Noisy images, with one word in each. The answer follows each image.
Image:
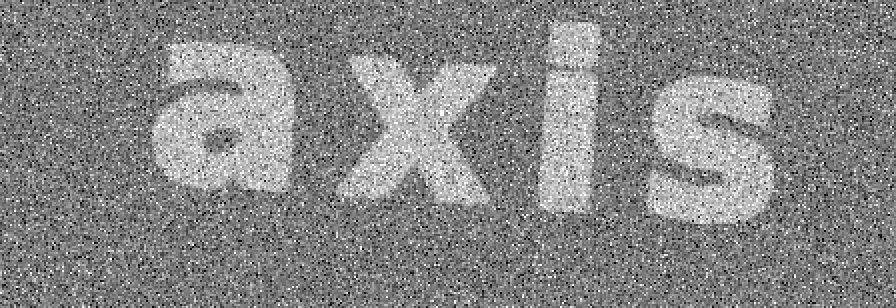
axis
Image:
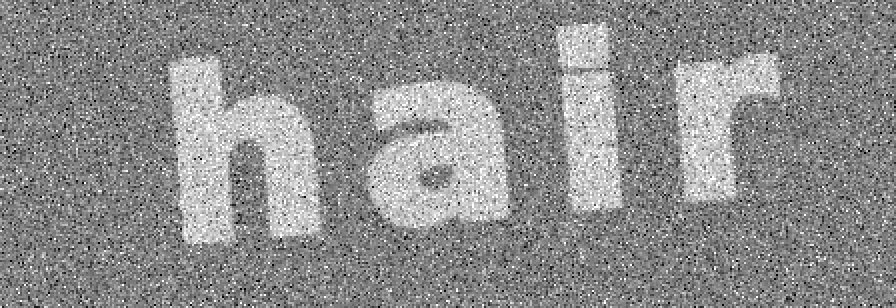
hair
